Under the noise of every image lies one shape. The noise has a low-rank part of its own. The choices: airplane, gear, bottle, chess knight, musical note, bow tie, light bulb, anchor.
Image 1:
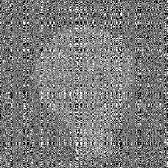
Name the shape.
light bulb
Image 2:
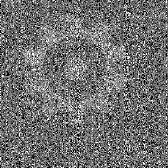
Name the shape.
gear
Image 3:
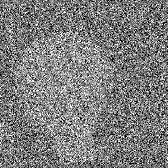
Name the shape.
light bulb
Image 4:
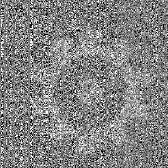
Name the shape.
gear
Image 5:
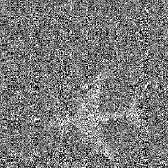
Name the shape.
airplane
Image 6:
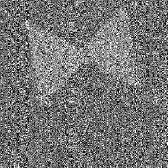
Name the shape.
bow tie
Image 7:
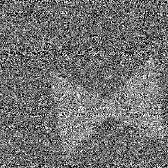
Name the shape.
bow tie
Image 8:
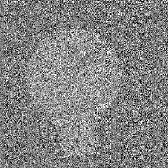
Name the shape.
light bulb
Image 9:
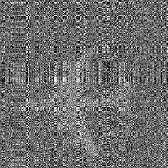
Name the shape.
airplane
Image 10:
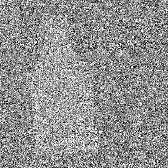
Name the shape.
bottle
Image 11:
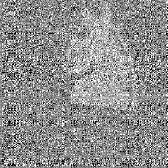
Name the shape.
chess knight
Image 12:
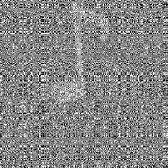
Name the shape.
musical note
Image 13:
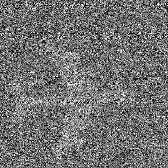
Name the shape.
airplane
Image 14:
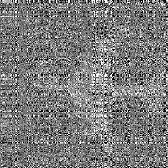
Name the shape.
airplane
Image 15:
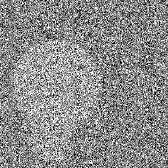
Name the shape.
light bulb
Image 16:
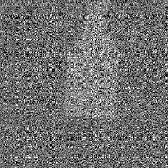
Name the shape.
bottle
